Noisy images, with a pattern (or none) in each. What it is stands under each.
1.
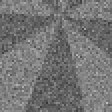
spokes from one point
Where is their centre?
top middle
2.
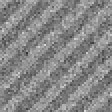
diagonal stripes
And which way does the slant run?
bottom left to top right
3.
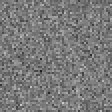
only noise
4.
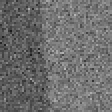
a sharp edge
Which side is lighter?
right
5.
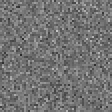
only noise
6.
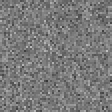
only noise
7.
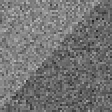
a sharp edge
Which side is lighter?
top left
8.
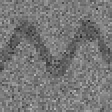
a wavy band
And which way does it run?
left to right
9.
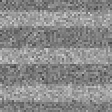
horizontal stripes
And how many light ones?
3
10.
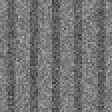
vertical stripes
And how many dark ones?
5
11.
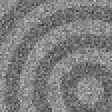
rings round one point
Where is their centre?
bottom right
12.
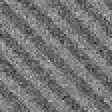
diagonal stripes
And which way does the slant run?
top left to bottom right
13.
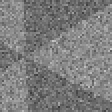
spokes from one point
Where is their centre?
middle left
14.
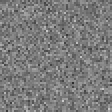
only noise
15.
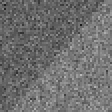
a sharp edge
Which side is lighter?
bottom right
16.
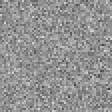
only noise
